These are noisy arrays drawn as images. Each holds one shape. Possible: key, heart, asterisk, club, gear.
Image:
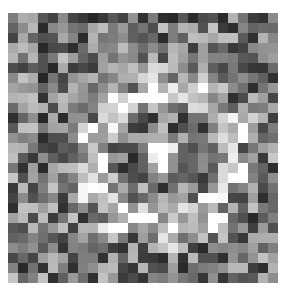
gear
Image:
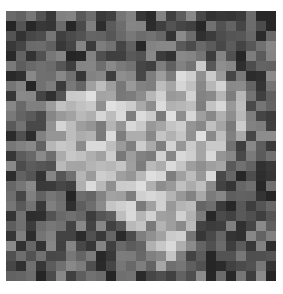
heart
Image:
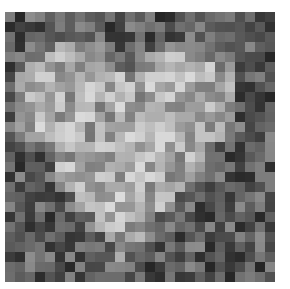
heart
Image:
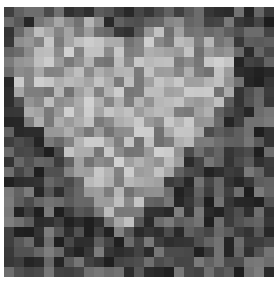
heart
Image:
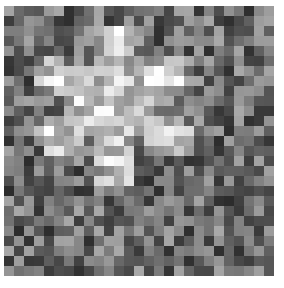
asterisk
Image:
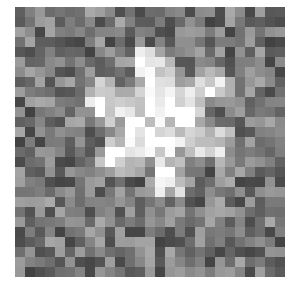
asterisk
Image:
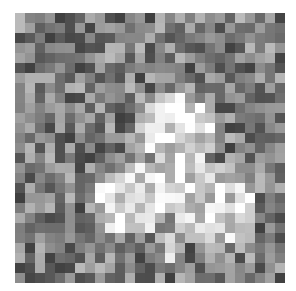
club
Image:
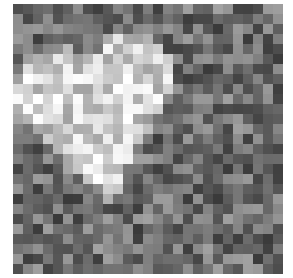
heart
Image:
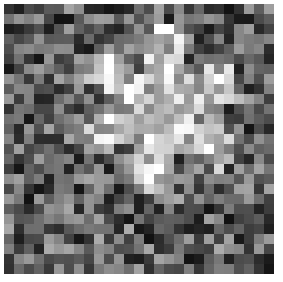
asterisk
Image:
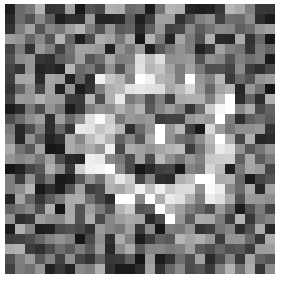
gear
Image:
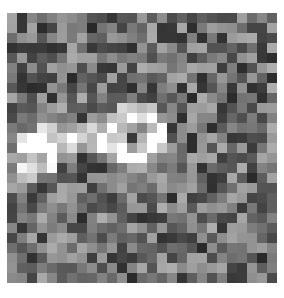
key
